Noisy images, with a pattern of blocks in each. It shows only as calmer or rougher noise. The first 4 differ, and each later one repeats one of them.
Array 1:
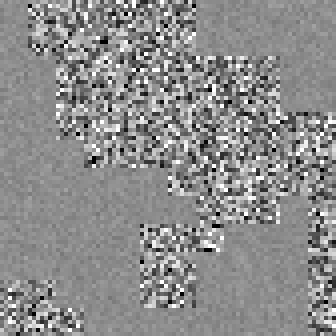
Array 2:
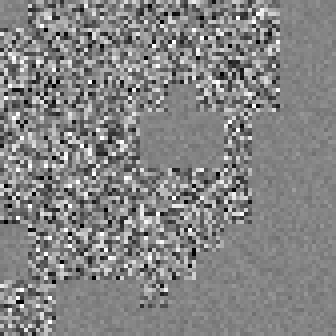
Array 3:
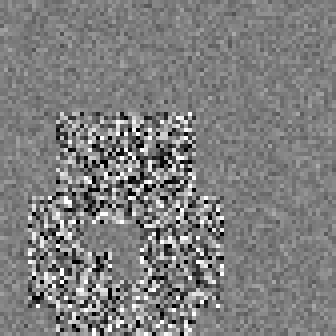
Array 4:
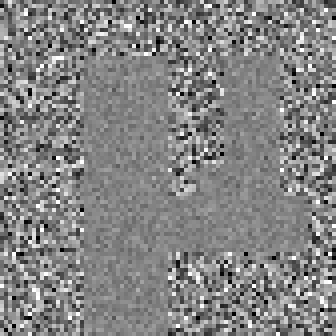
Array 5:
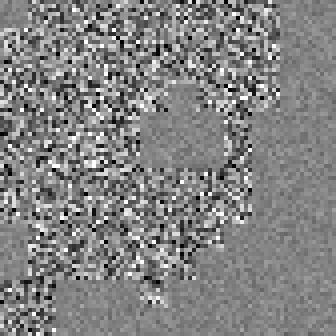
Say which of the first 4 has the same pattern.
2
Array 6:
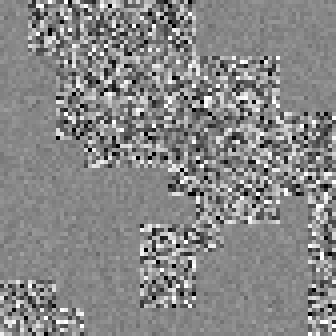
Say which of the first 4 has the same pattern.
1
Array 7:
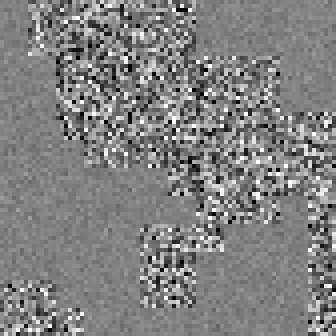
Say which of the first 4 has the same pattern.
1
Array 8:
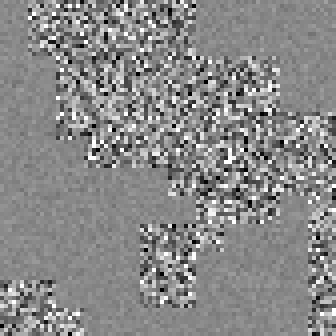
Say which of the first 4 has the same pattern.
1
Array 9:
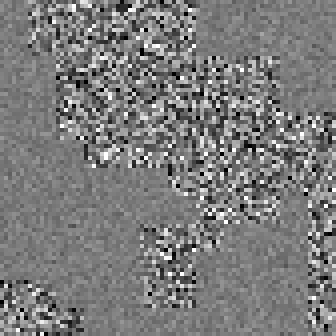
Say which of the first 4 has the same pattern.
1
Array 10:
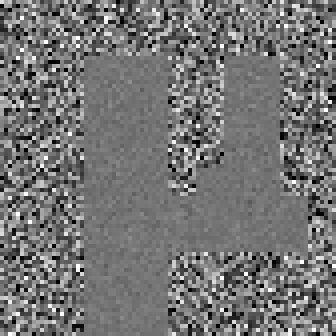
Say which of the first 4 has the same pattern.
4
